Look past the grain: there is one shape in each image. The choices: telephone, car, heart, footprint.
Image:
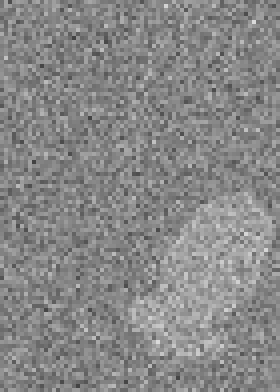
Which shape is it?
footprint
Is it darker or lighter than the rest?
lighter
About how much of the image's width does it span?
half
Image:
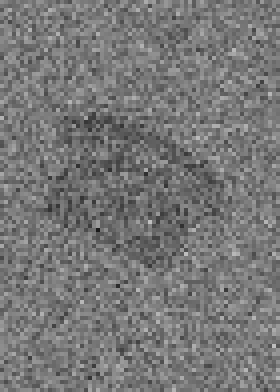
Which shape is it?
telephone
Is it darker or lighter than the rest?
darker
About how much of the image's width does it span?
two thirds
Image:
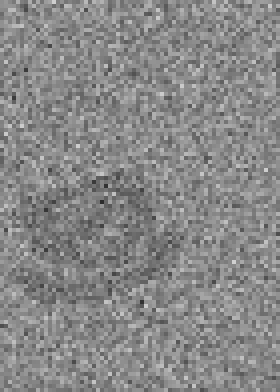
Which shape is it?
telephone
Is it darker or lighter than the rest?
darker
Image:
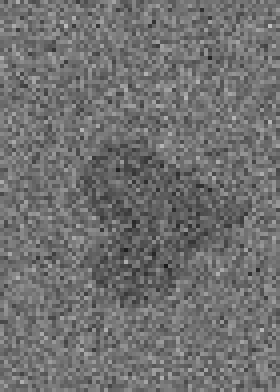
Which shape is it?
heart
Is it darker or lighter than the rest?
darker
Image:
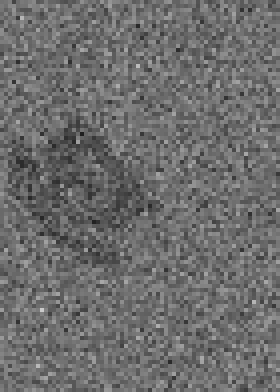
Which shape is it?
telephone
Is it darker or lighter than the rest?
darker
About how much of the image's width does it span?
half
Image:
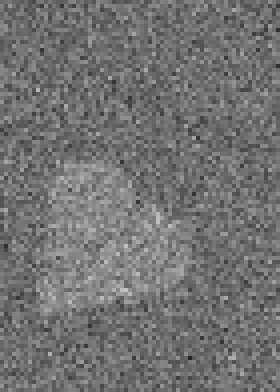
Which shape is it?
heart
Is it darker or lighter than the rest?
lighter
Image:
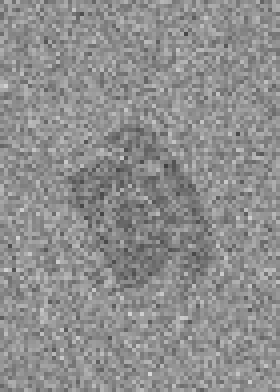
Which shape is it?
telephone
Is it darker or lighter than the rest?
darker
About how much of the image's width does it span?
half
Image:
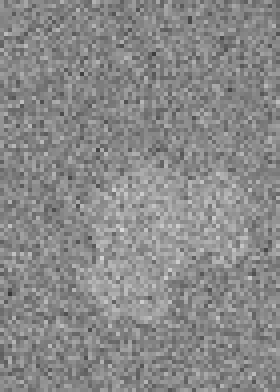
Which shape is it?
car
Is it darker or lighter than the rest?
lighter
